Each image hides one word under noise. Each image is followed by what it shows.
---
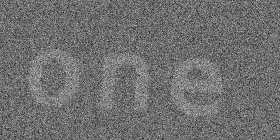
one
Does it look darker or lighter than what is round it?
lighter
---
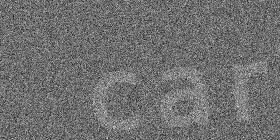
car
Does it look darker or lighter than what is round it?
lighter
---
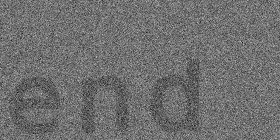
end
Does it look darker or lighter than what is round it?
darker
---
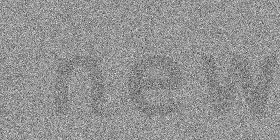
new
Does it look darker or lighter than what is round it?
darker
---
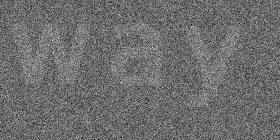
way
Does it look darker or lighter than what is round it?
lighter
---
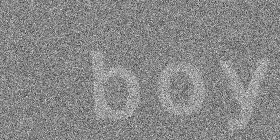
boy
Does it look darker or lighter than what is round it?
lighter
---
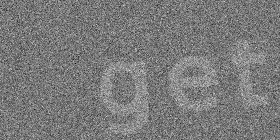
get
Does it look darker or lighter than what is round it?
lighter
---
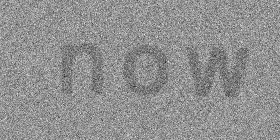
now
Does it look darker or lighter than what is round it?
darker
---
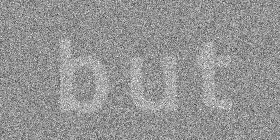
but
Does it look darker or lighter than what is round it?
lighter
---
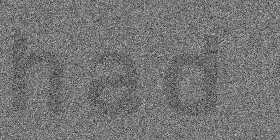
had
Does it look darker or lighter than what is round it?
darker
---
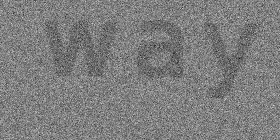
way
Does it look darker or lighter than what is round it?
darker
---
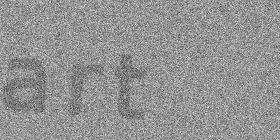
art
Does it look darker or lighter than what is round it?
darker
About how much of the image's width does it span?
half
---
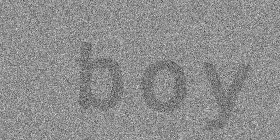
boy
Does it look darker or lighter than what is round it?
darker
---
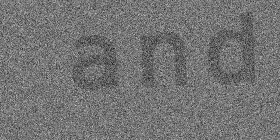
and
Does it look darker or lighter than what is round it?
darker
